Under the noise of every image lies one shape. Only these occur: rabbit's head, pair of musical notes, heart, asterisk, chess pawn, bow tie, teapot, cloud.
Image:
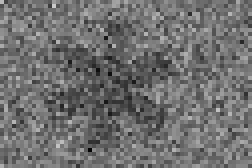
asterisk
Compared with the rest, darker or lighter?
darker
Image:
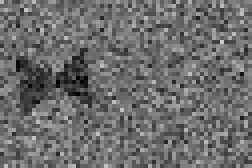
bow tie
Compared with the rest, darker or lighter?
darker
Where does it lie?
middle left
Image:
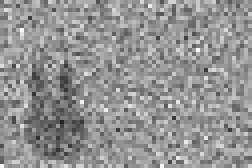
rabbit's head
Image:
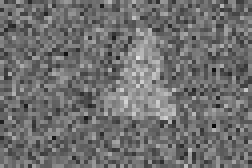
chess pawn
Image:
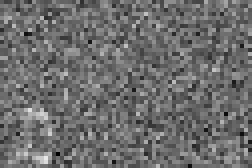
pair of musical notes
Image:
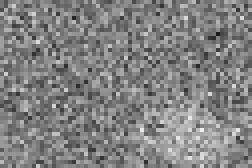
teapot
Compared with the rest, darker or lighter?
lighter
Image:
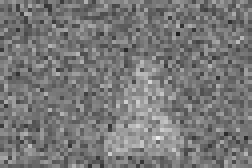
chess pawn
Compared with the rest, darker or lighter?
lighter
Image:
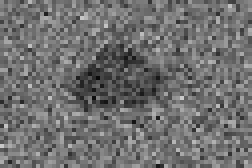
cloud
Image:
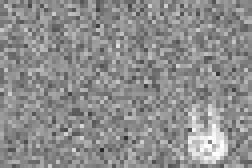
rabbit's head
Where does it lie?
bottom right
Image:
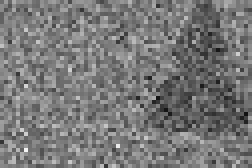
chess pawn
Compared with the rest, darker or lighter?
darker
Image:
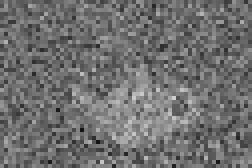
teapot
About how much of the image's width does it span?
half
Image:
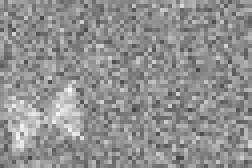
bow tie
